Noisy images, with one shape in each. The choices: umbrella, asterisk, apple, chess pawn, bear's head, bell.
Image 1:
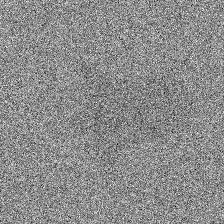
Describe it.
dark bell
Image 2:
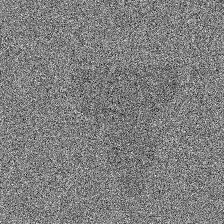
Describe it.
dark chess pawn
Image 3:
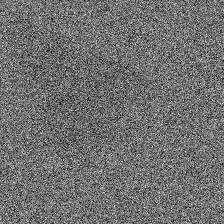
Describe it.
dark chess pawn
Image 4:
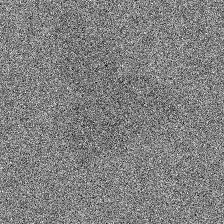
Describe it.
dark chess pawn
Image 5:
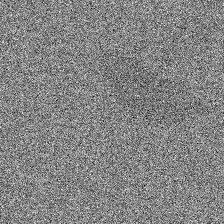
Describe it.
dark umbrella
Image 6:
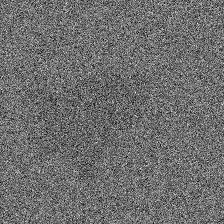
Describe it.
dark bell
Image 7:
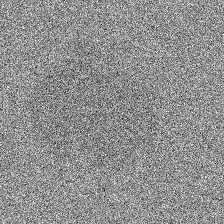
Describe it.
dark apple
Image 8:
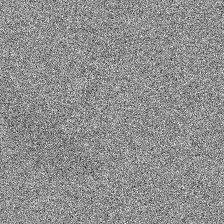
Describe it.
dark umbrella
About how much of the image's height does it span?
half
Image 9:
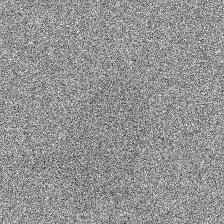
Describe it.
dark bell
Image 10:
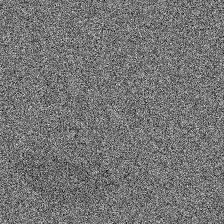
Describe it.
dark umbrella
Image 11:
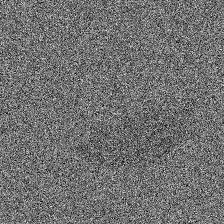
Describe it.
dark umbrella
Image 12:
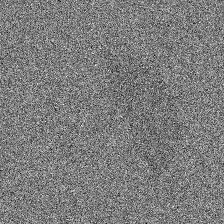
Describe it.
dark umbrella
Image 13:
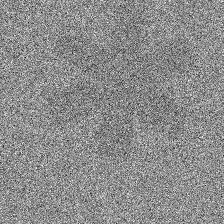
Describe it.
dark asterisk
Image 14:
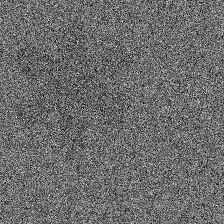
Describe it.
dark asterisk
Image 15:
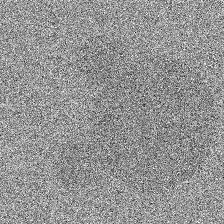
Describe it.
dark bear's head
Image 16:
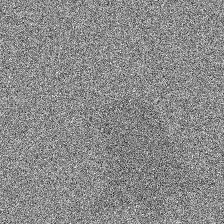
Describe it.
dark bell
